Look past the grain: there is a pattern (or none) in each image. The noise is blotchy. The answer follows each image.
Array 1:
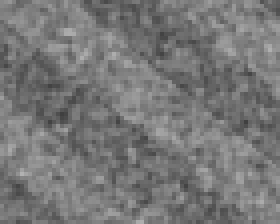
diagonal stripes
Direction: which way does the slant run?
top left to bottom right
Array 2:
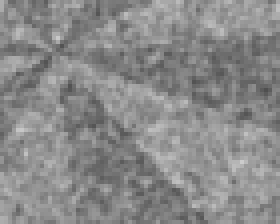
spokes from one point
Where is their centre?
top left
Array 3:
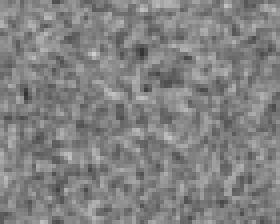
only noise
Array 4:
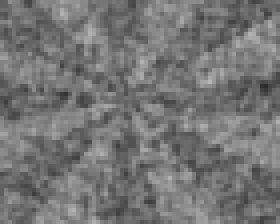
spokes from one point
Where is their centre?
centre
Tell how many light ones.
8
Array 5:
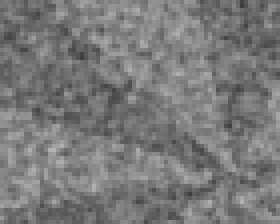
spokes from one point
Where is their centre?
bottom right
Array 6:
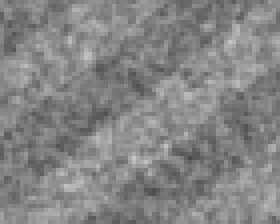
diagonal stripes
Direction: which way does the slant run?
bottom left to top right
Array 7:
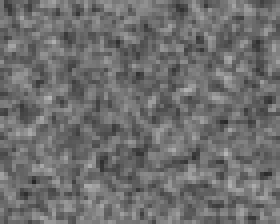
only noise
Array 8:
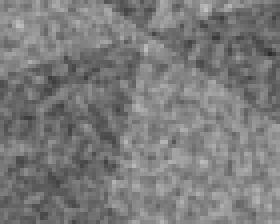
spokes from one point
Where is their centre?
top middle
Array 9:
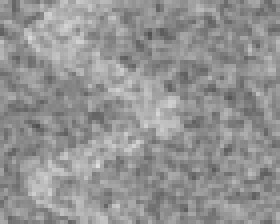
a wavy band
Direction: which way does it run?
top to bottom
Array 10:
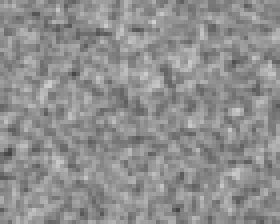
only noise
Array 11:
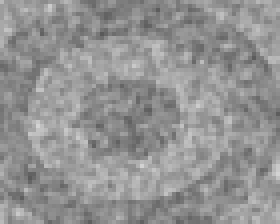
rings round one point
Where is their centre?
centre
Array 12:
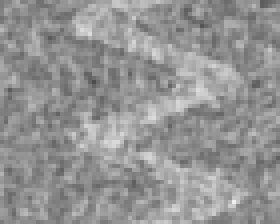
a wavy band
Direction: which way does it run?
top to bottom
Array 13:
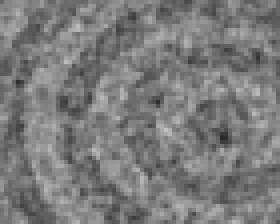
rings round one point
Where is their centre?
middle right
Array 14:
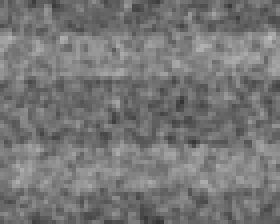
horizontal stripes
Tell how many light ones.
2
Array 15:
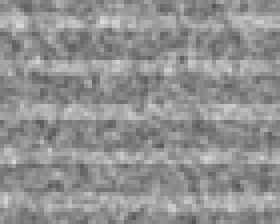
horizontal stripes
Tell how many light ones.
5
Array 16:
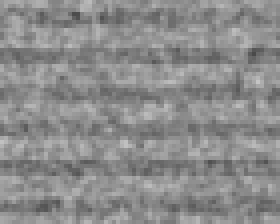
horizontal stripes
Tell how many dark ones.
6
